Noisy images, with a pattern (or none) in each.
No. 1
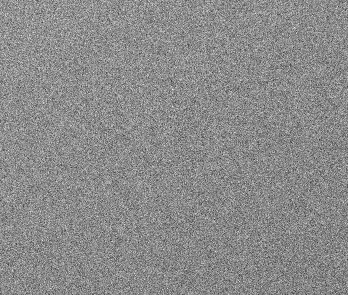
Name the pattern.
a smooth slope
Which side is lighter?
top left
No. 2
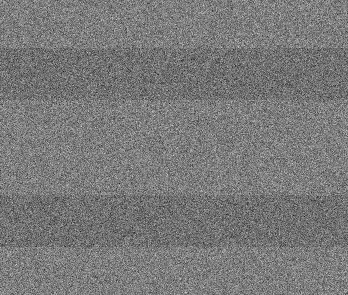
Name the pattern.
horizontal stripes
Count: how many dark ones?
2
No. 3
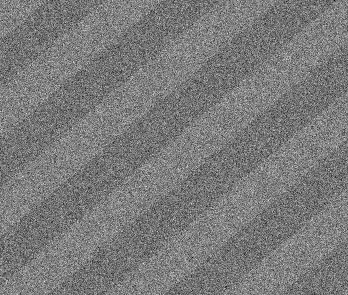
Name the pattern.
diagonal stripes
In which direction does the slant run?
bottom left to top right
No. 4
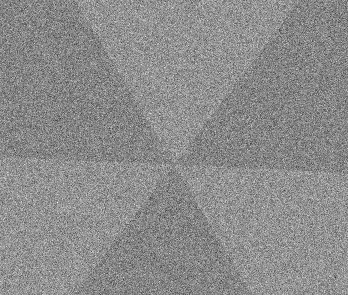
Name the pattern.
spokes from one point
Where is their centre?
centre
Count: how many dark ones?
3
